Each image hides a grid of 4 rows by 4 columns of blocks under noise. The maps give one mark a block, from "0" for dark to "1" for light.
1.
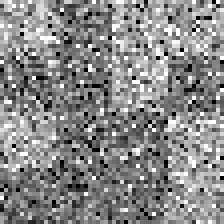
1011
0010
1001
0001
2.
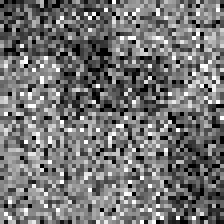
0011
1001
1110
1110
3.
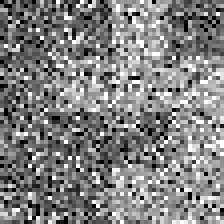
0010
0111
0001
0011
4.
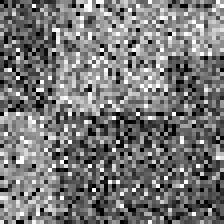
0111
0110
1000
1000
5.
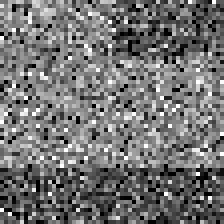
1100
1111
1111
0000
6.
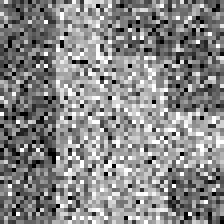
0100
0110
0111
0110
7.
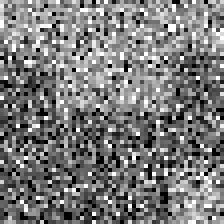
1111
0110
0000
0001
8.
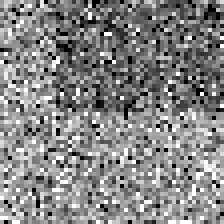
1000
1000
1111
1111
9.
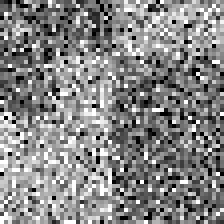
0011
0100
1100
1100
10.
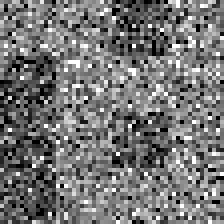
1101
0111
0101
0111
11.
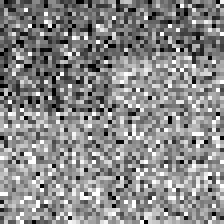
0000
0011
1111
1111
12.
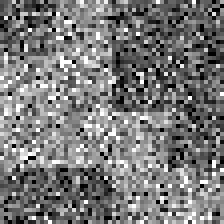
0100
1100
1110
0011
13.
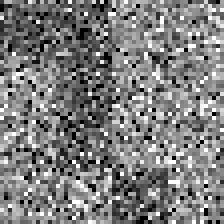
0011
1011
1011
1101
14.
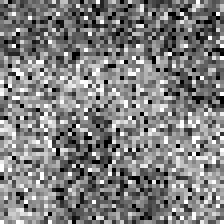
0000
1110
1011
1001
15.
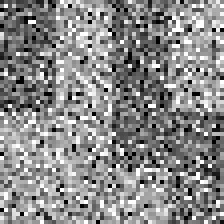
0101
0101
1100
1110
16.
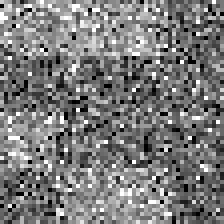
1110
0000
1000
0110
